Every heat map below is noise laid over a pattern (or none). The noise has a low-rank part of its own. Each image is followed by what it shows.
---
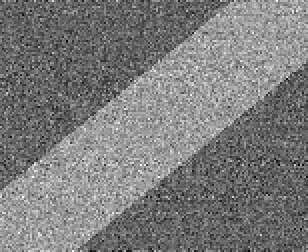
a diagonal band
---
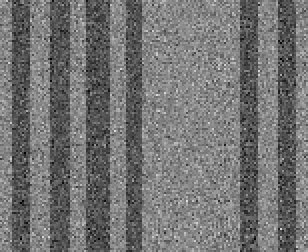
bands of columns
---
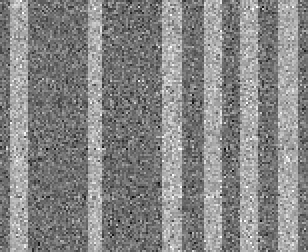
bands of columns
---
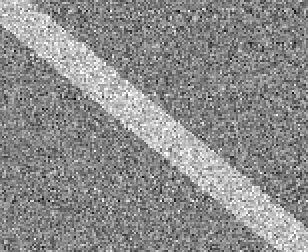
a diagonal band
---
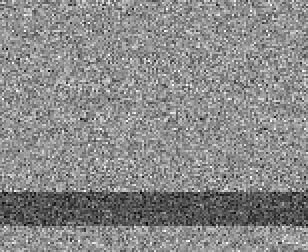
one band of rows
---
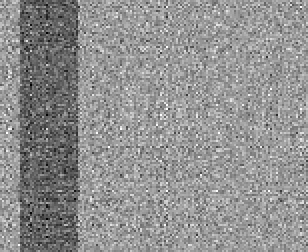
one band of columns
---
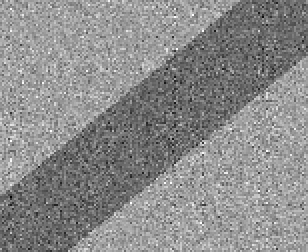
a diagonal band
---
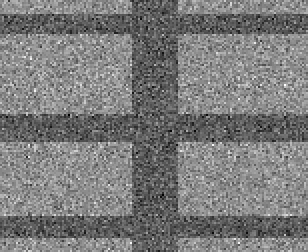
bands of rows crossing bands of columns
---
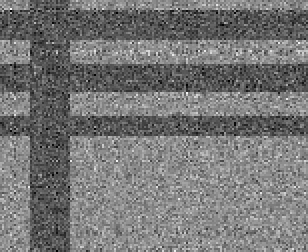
bands of rows crossing bands of columns
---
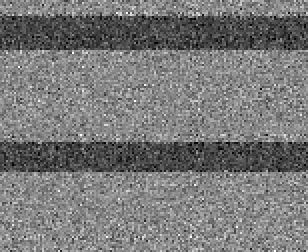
bands of rows
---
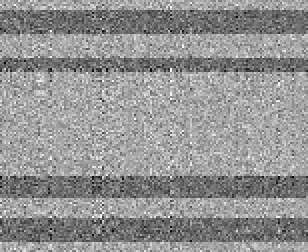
bands of rows
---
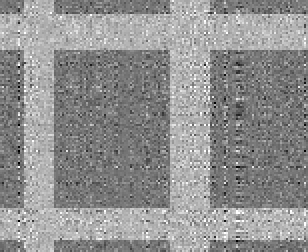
bands of rows crossing bands of columns
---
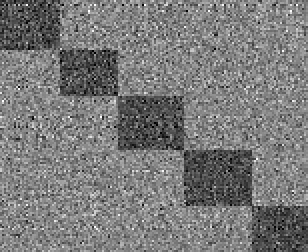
blocks along the diagonal
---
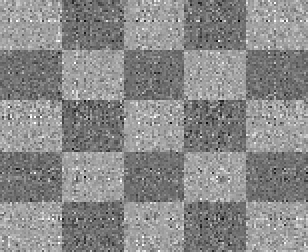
a checkerboard
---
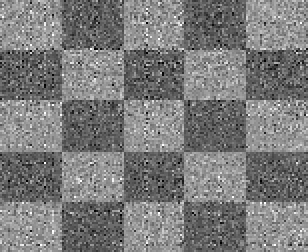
a checkerboard
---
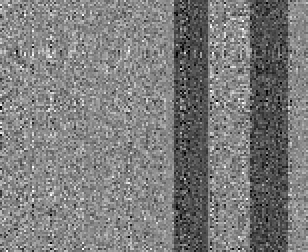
bands of columns
